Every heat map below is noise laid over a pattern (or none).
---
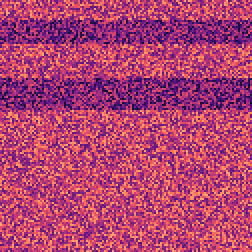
bands of rows
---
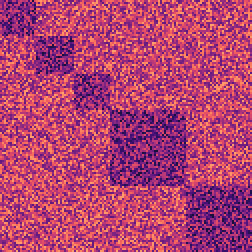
blocks along the diagonal
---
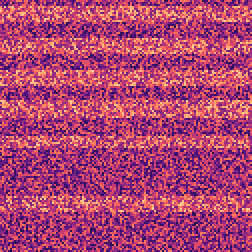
bands of rows
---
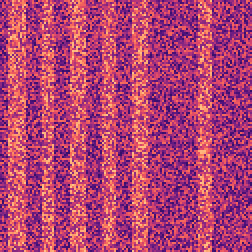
bands of columns
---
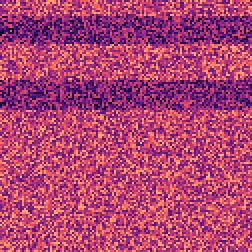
bands of rows
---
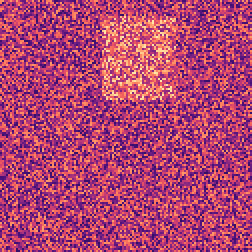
one block
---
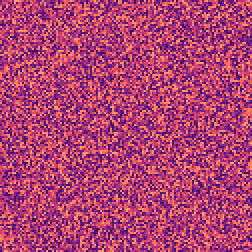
only noise
